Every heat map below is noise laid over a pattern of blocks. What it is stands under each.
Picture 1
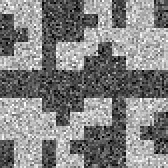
the same after a half turn
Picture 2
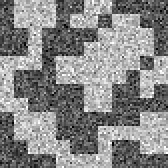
mirrored about the diagonal from the bottom left
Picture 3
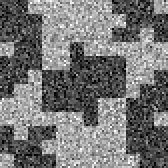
the same after a half turn
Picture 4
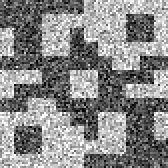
the same after a half turn
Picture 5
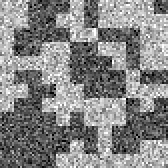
mirrored about the diagonal from the bottom left
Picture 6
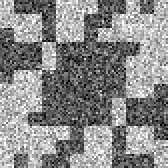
the same after a half turn
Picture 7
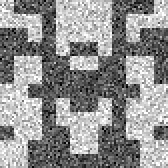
left and right mirror each other
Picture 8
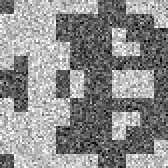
top and bottom mirror each other
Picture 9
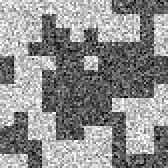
no symmetry
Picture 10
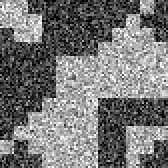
mirrored about the diagonal from the top left
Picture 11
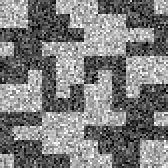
the same after a half turn
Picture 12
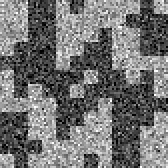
the same after a half turn
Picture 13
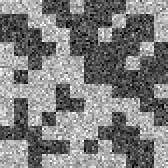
mirrored about the diagonal from the bottom left
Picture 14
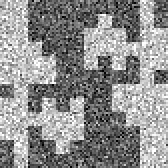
the same after a half turn
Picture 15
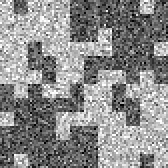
the same after a half turn
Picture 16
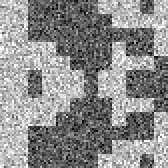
top and bottom mirror each other
